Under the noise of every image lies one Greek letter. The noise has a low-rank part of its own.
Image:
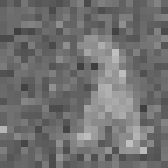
lambda
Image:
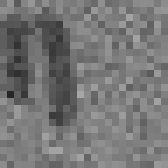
eta
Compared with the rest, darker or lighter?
darker
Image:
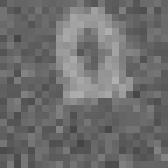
omega
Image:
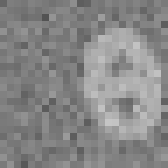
theta
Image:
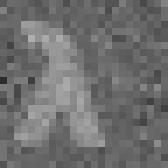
lambda
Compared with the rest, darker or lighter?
lighter
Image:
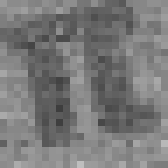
pi
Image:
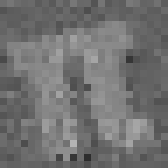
pi
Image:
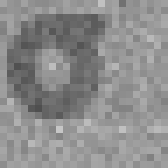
sigma
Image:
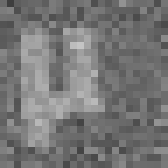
mu
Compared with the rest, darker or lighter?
lighter
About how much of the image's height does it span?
two thirds
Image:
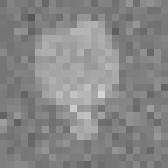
phi
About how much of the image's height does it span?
two thirds
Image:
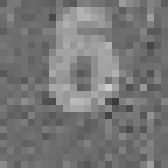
delta
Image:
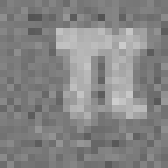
pi
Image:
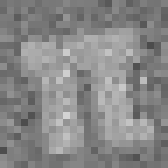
pi
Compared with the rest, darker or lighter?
lighter
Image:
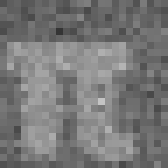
pi
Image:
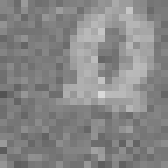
omega
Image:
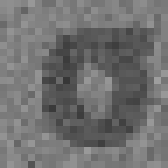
sigma
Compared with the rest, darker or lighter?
darker
